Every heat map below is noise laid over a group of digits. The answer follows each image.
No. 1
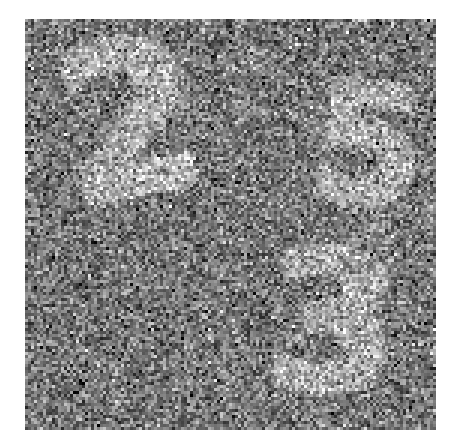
top left: 2; top right: 5; bottom right: 3
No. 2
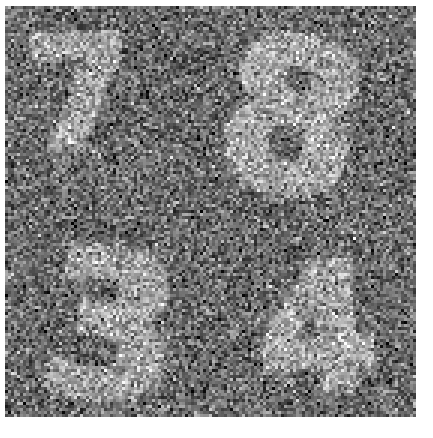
top left: 7; top right: 8; bottom left: 3; bottom right: 4
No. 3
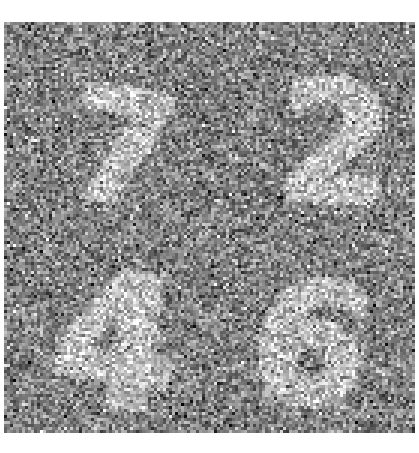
top left: 7; top right: 2; bottom left: 4; bottom right: 6
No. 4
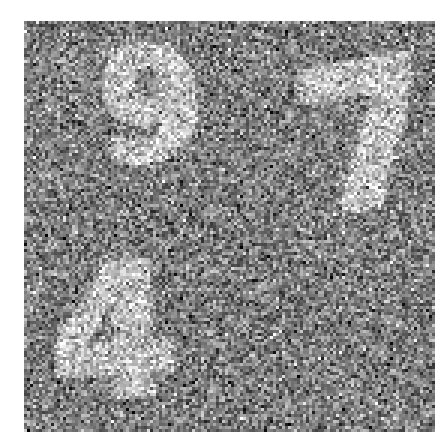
top left: 9; top right: 7; bottom left: 4
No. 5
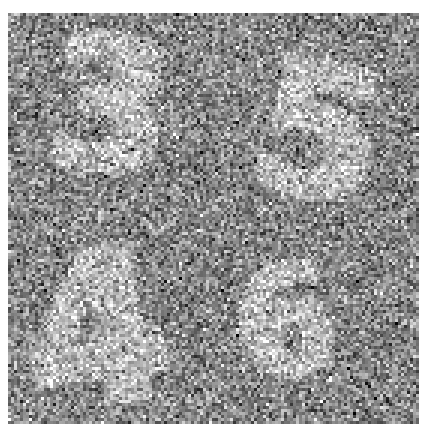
top left: 3; top right: 5; bottom left: 4; bottom right: 6
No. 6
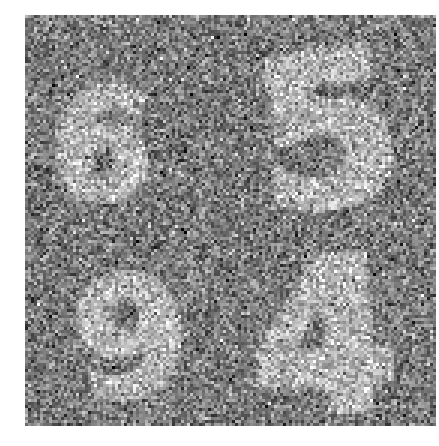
top left: 6; top right: 5; bottom left: 9; bottom right: 4
